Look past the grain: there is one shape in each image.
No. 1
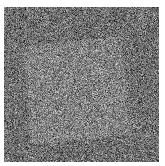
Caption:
light square
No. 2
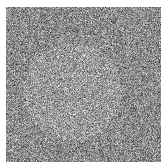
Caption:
light disc
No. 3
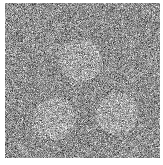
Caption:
light three dots
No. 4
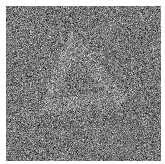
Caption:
light triangle frame
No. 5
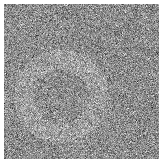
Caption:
light ring
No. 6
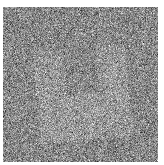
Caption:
light square with a notch
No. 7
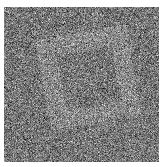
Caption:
light square frame
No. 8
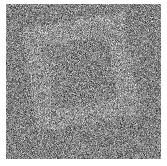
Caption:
light square frame
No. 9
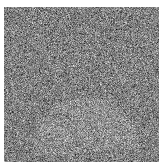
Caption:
light half disc
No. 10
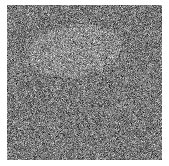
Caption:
light ellipse
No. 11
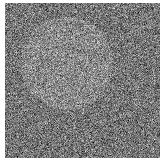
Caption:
light disc
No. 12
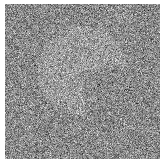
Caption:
light disc with a wedge cut out
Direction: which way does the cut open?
down and right
